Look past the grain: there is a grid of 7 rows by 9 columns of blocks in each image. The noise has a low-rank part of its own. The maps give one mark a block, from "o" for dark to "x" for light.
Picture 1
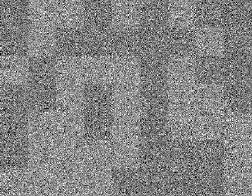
o x x o x o x o o
o x o o o o o x o
x o x x x o x o o
o o x o x o x x o
o x x o x o x x x
o x x x x o o o x
x x x x o o o o x
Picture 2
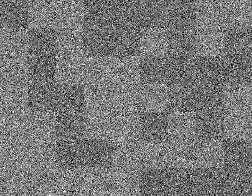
o x x o o o o x x
x o x o o x o x o
x o x x x o o o o
x o o x x x o o x
x x o x x o x o x
x x o o x x x x o
x x x x x o o o o
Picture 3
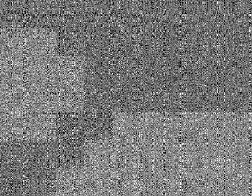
o o o o o o o o o
x x o o o o o o o
x x x o o o o o o
x x x o o o o o o
x x o o x x x x x
o o o x x x x x x
o o x x x x x x x
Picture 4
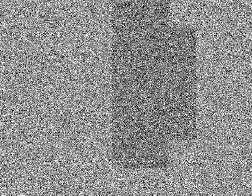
x x x x o o x x x
x x x x o o o x x
x x x x o o o x x
x x x x o o o x x
x x x x o o o x x
x x x x o o x x x
x x x x x x x x x
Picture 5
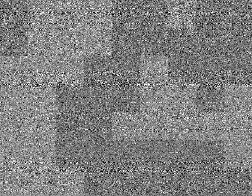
o x x x o o x o o
o x x x o o o o o
x x x o o x o o o
x x o o o x x o x
x x o o x x x x x
x x o o o o o o x
x x x o o o o o o
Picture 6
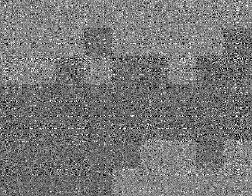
x x x x x x x x x
x x x o x x x x o
x x o x o o x o o
o o o o o o o o o
o o o o o o o o o
o o o o o x x o x
o o o o x x x x x
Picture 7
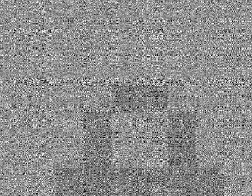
x x x x x x x x x
x x x x x x x x x
x x x x x x x x x
x x x x o o x x x
x x x o x x o x x
x x x o x x o x x
x x o o o o o o x
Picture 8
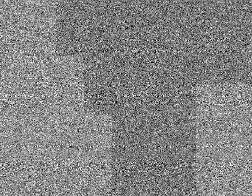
x x o o o o o o o
x x o o o o o o o
x x x o o o o o o
x x x o o o o x x
x x x x o o o x x
x x x x o o o x x
x x x x o o o x x
